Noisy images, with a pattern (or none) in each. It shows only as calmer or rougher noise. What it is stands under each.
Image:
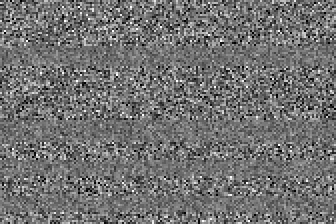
bands of rows
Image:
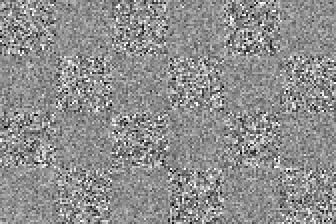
a checkerboard
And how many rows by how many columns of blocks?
4 by 6
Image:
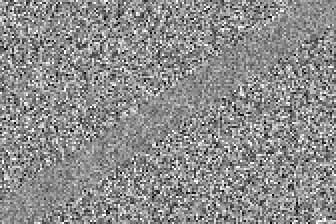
a diagonal band
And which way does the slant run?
bottom left to top right
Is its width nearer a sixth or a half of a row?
a sixth
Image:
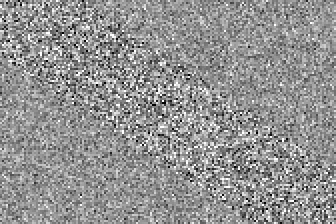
a diagonal band
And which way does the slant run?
top left to bottom right
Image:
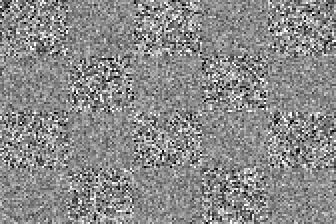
a checkerboard
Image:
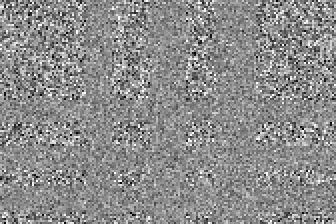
bands of rows crossing bands of columns
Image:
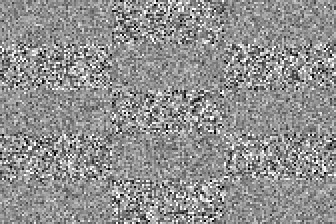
a checkerboard
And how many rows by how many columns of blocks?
5 by 3
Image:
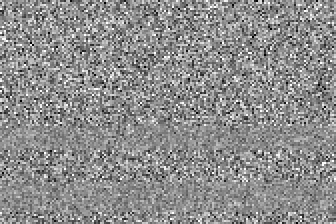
bands of rows
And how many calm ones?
2
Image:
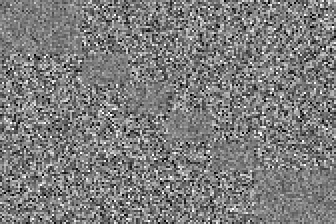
blocks along the diagonal
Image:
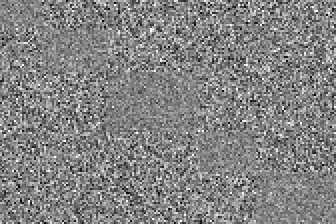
blocks along the diagonal
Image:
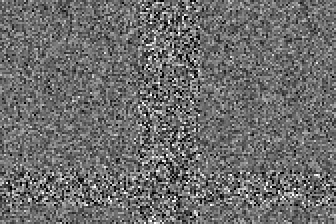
bands of rows crossing bands of columns
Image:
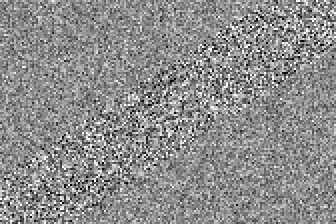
a diagonal band
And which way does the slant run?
bottom left to top right
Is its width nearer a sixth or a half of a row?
a half
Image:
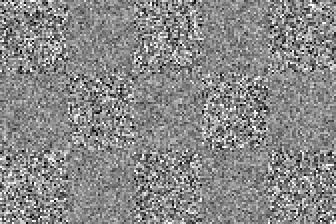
a checkerboard
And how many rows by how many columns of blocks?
3 by 5
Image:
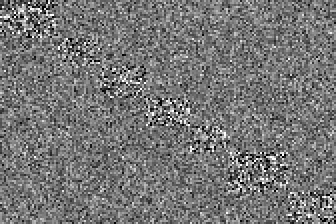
blocks along the diagonal
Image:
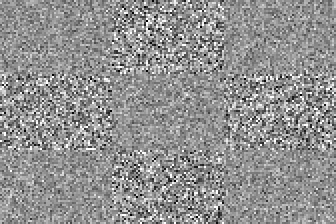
a checkerboard
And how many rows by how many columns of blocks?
3 by 3
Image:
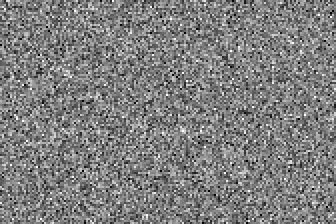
only noise
